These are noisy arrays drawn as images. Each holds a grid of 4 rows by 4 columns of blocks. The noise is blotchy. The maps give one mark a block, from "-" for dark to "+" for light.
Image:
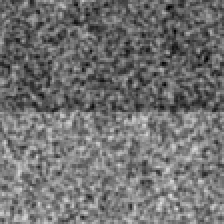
----
----
++++
++++
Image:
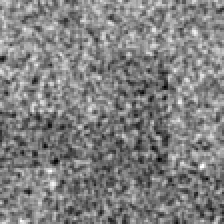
++++
++-+
---+
+---
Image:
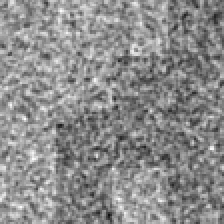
+++-
++--
+---
+-+-
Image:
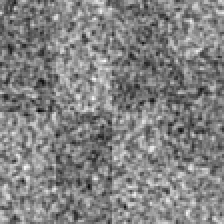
-+-+
-+--
+-+-
+-++
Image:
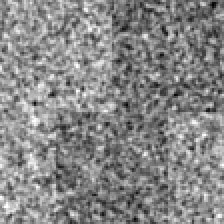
++--
++--
+--+
+--+
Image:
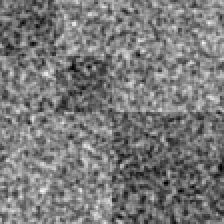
-+++
+-++
++--
++--
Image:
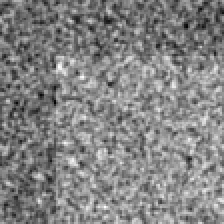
----
-+++
-+++
-+++
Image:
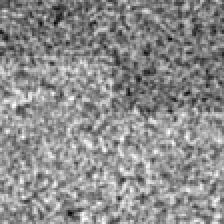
----
++--
++++
++++
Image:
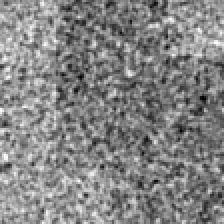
+--+
+---
+---
++--
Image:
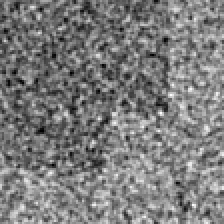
---+
---+
--++
++++
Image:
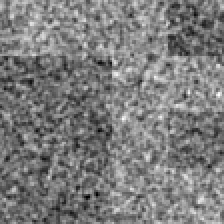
+++-
--++
--+-
--++
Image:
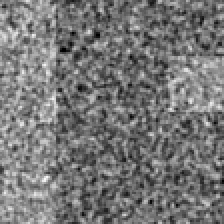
+---
+--+
+---
+---
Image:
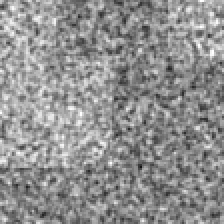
+--+
++--
++--
----
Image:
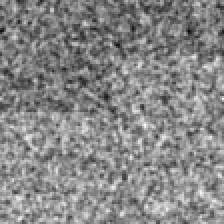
----
--++
++++
++++
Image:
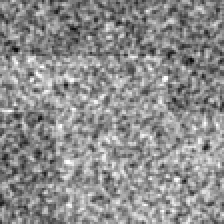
----
+++-
-+++
-+++
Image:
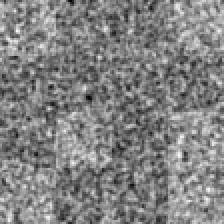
+--+
----
-+-+
+--+
